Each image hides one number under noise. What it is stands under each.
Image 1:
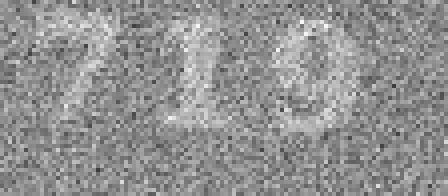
719
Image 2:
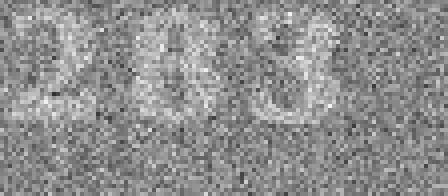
283
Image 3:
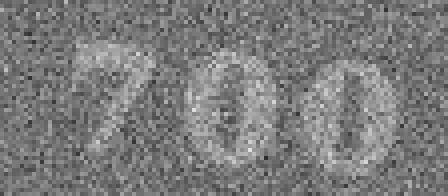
700
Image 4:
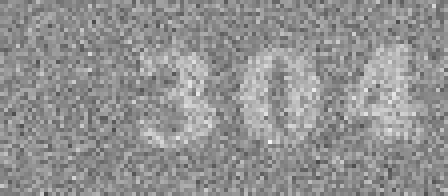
304
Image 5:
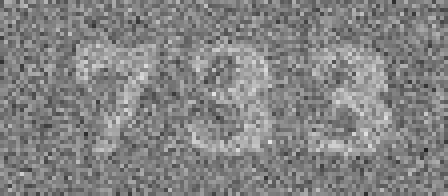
733
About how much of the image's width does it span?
two thirds
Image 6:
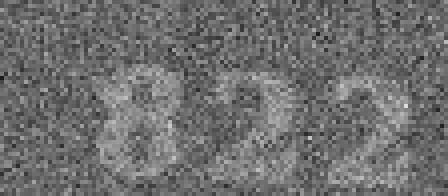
822
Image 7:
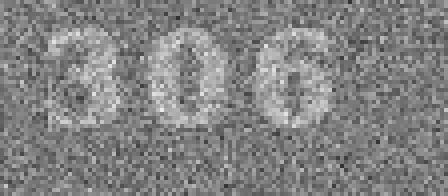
306
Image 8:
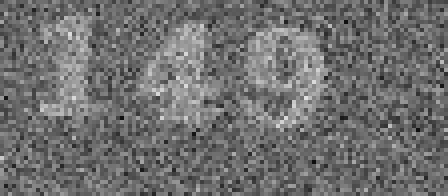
149
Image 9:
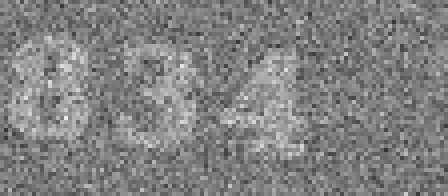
834
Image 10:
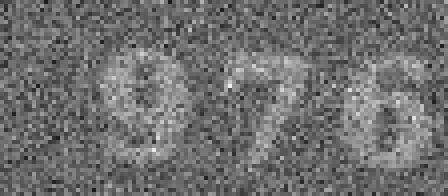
976
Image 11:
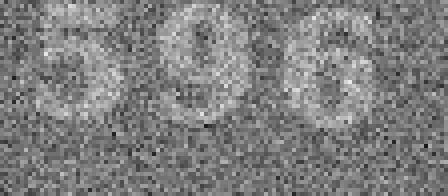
596
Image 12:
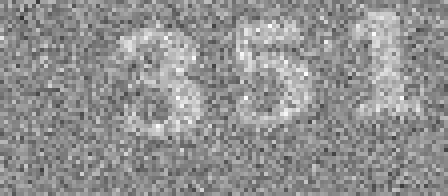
351
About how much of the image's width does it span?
two thirds
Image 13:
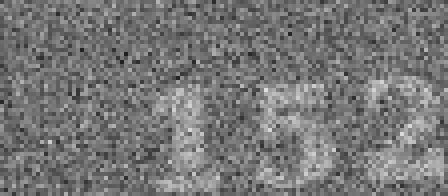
152
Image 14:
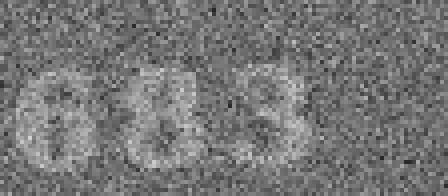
683
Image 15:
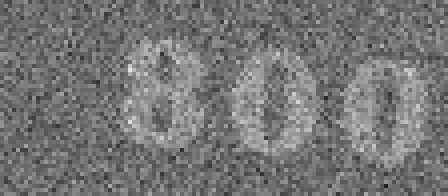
800
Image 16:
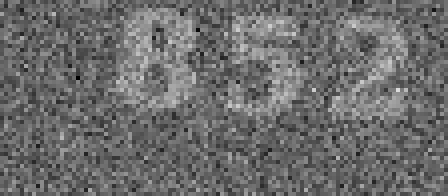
852
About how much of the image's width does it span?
two thirds
